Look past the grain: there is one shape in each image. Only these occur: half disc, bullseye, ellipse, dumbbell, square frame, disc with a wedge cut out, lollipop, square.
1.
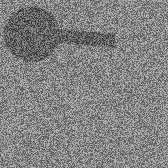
lollipop
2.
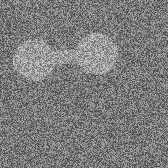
dumbbell
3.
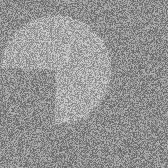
disc with a wedge cut out
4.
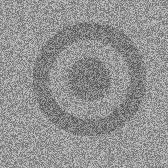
bullseye
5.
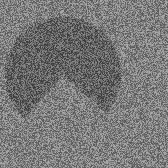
disc with a wedge cut out
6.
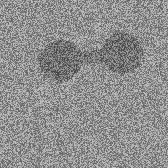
dumbbell
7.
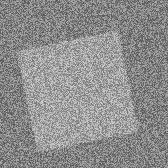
square
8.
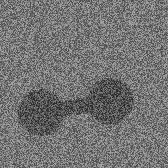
dumbbell
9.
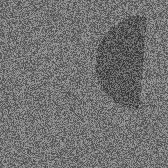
half disc
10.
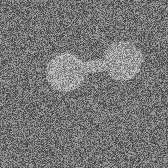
dumbbell
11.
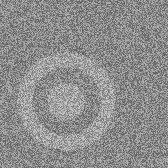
bullseye
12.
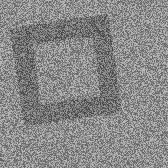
square frame
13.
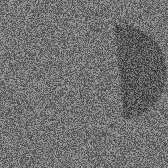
half disc
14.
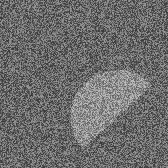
half disc
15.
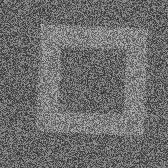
square frame
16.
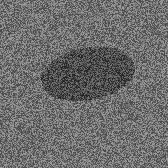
ellipse
